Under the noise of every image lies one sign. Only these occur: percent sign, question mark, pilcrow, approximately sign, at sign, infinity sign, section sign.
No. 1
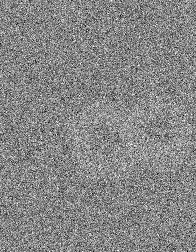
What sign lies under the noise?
infinity sign
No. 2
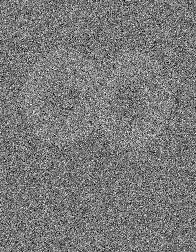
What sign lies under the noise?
infinity sign
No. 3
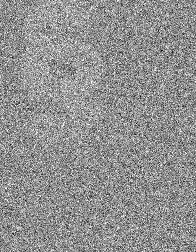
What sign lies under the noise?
section sign
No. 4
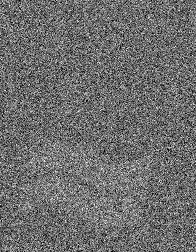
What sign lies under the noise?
approximately sign
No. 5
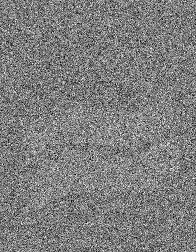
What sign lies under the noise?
approximately sign
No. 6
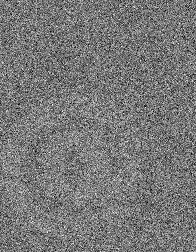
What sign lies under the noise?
at sign
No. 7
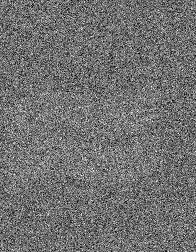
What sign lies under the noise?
approximately sign
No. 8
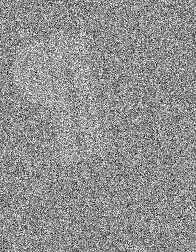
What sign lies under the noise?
pilcrow
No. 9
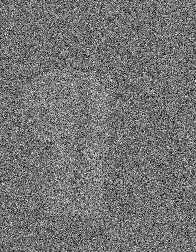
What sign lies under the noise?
pilcrow
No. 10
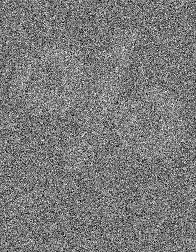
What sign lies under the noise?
percent sign
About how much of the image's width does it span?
nearly all
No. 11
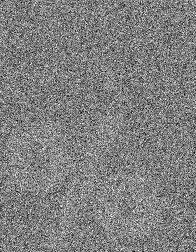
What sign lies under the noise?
percent sign
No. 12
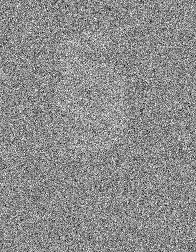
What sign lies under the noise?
section sign
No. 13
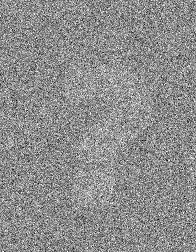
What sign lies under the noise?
question mark
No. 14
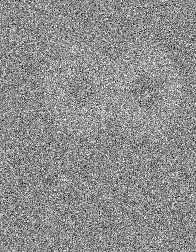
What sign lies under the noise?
infinity sign
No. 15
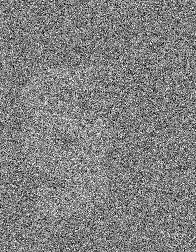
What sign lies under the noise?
section sign
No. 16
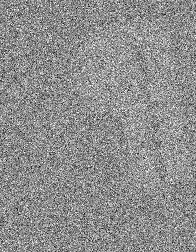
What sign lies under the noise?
pilcrow
